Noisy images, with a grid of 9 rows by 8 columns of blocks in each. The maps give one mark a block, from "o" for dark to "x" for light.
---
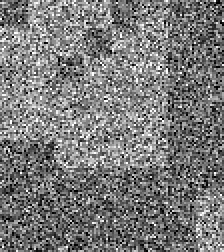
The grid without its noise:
o x x x o x o o
x x x o x x o o
x x o x x x o o
x x x x x x o o
x x x x x x o o
o o x x x x o o
o o o o o o o o
o o o o o o o x
o o o o o o o x
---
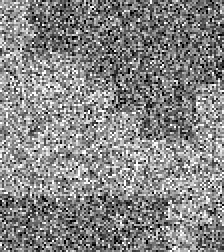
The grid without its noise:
x o o o o o o o
x o o o o o o o
x x x o o o o o
x x x x o o o x
x x x x x o o x
x x x x x x x x
x x x x x x x x
o o o o o o x x
o o o o o o x o
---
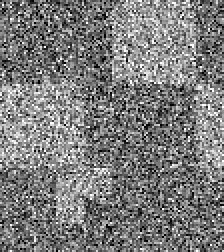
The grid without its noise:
o o o o x x x o
o o o o x x x o
o o o o x x x o
x x x o o o o x
x x x o o o o x
x x x o o o o x
o o x x o o o o
o o x o o o o o
o o o o o o o o
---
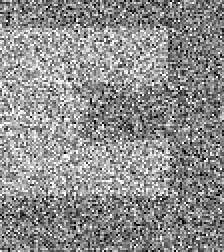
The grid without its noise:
o o o o o o o o
x x x x x x o o
x x x x x x o o
x x x o o o o o
x x x o o o o o
x x x x x x o o
x x x x x x o o
o o o o o o o o
o o o o o o o o
